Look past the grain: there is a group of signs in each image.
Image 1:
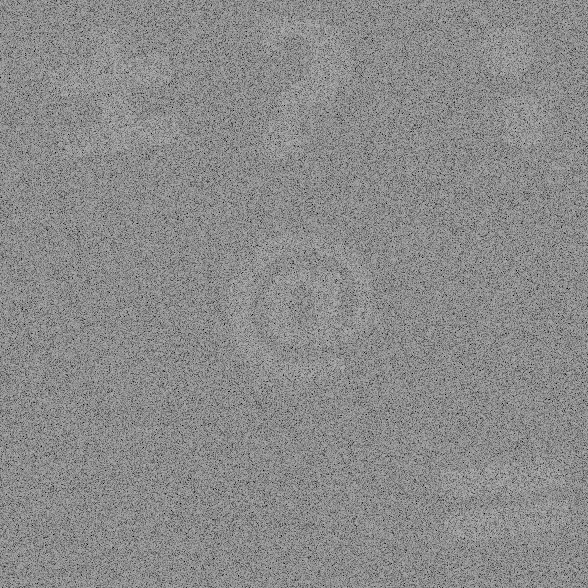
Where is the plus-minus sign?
top left
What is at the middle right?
nothing
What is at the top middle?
question mark
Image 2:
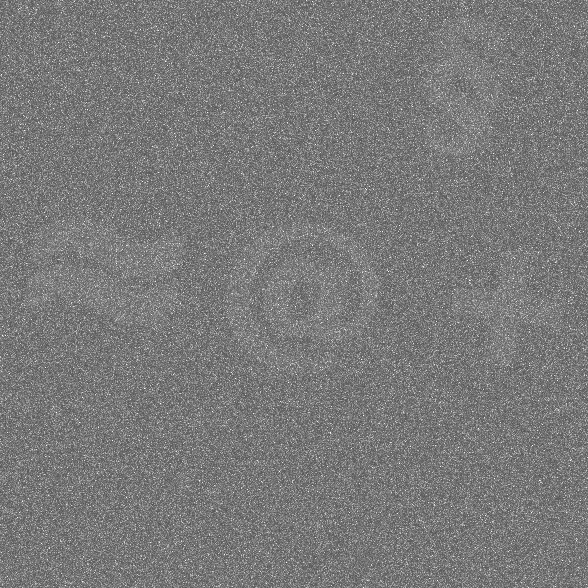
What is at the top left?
nothing
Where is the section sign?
top right
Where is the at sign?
centre
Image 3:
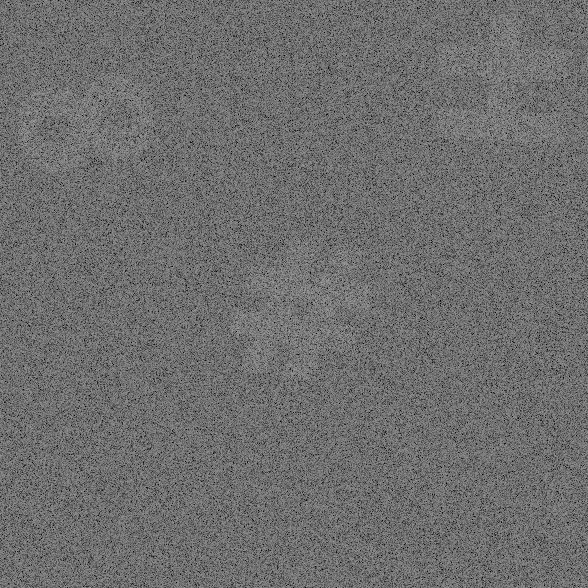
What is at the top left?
infinity sign
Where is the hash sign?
centre
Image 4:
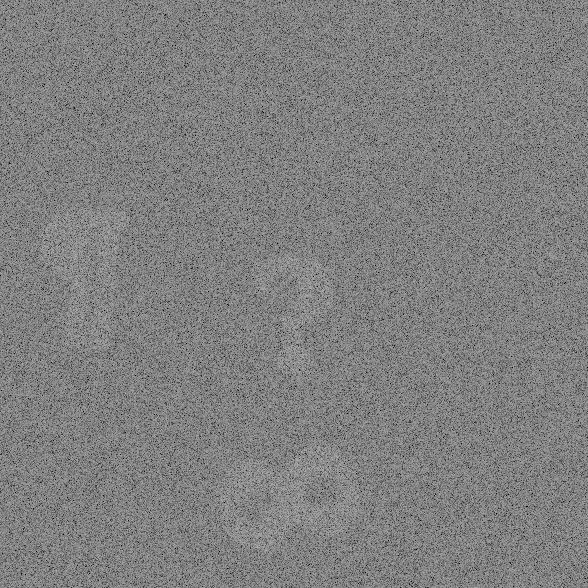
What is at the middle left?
pilcrow
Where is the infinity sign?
bottom middle
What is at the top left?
nothing
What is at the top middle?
nothing
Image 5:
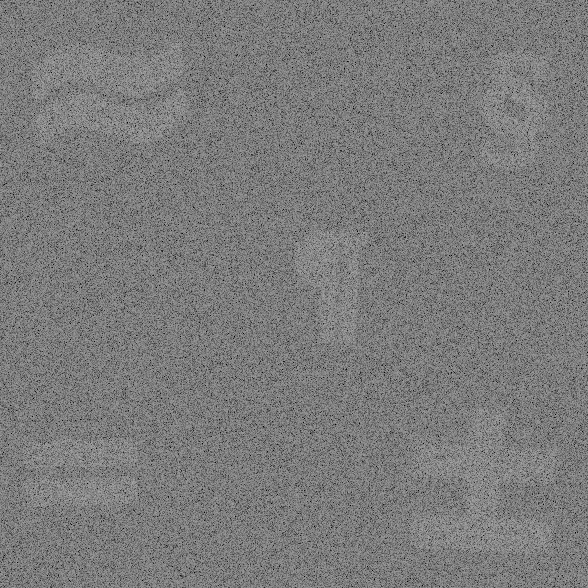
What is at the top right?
section sign
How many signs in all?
5
